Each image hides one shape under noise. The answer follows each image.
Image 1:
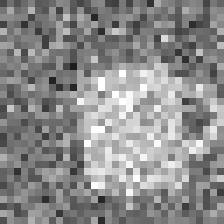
cup
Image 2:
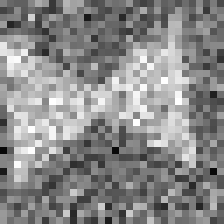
bow tie
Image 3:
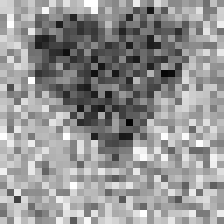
heart
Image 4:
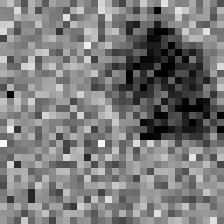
chess knight
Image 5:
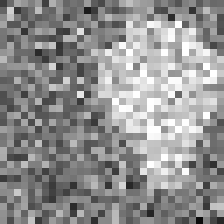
light bulb
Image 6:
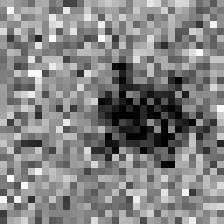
turtle
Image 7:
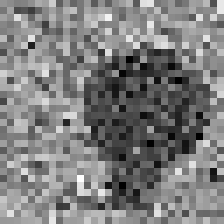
light bulb
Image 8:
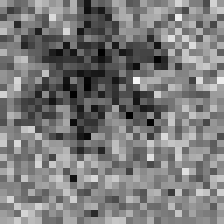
asterisk
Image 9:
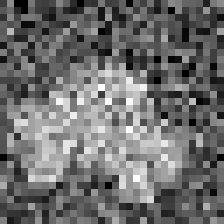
car
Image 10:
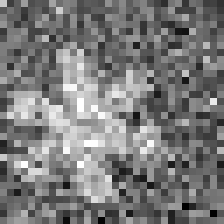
asterisk
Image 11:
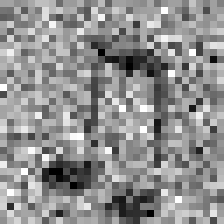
pair of musical notes
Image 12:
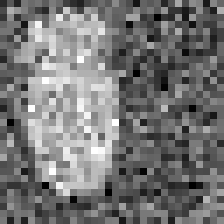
footprint
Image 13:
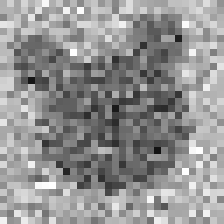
bear's head
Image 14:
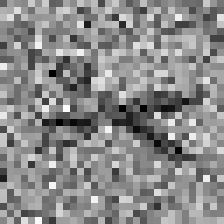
pair of scissors
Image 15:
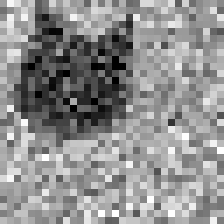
cat's head
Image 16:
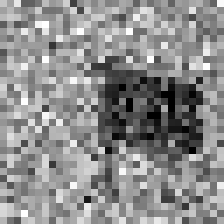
flag
